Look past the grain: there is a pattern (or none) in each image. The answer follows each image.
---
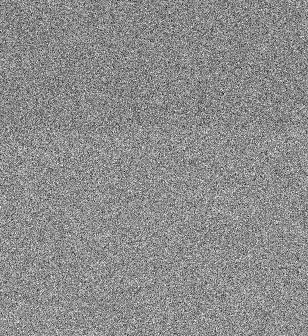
a sharp edge
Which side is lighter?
bottom
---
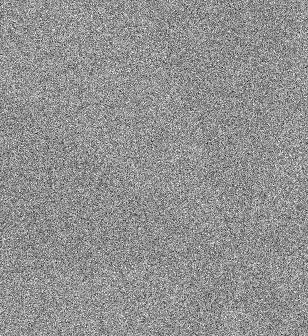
spokes from one point
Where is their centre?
bottom right
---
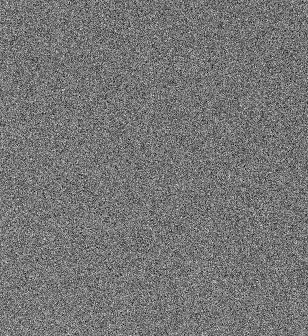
a smooth slope
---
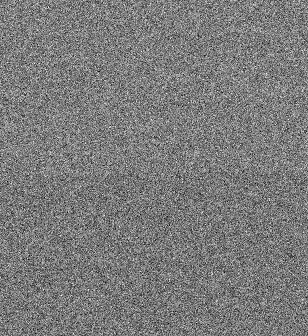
a sharp edge
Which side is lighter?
top
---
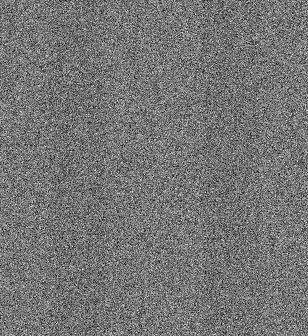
vertical stripes
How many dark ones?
2
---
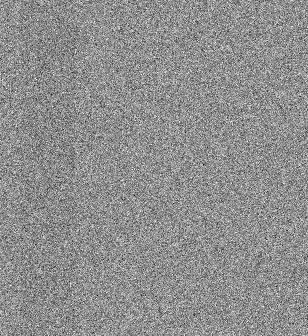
one vertical stripe
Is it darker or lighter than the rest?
darker
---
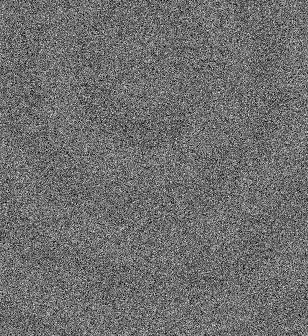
rings round one point
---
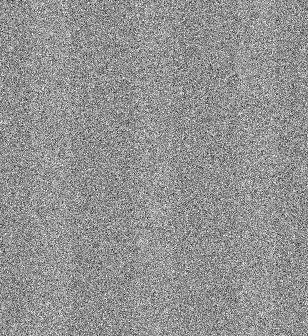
vertical stripes
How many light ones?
3
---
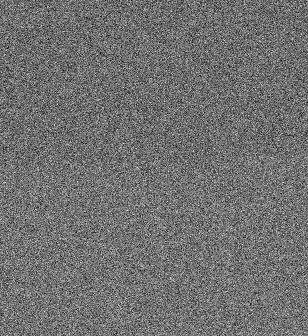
a sharp edge
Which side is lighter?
bottom
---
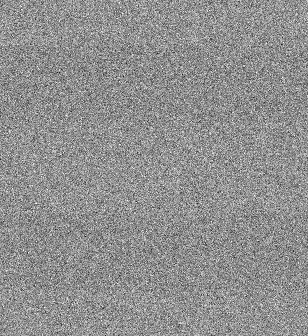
horizontal stripes
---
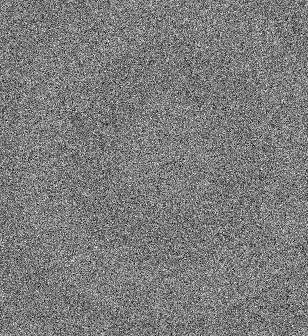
rings round one point
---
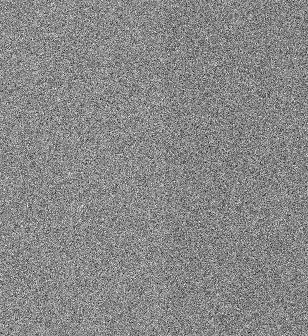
a sharp edge
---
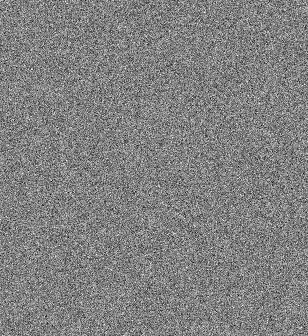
only noise
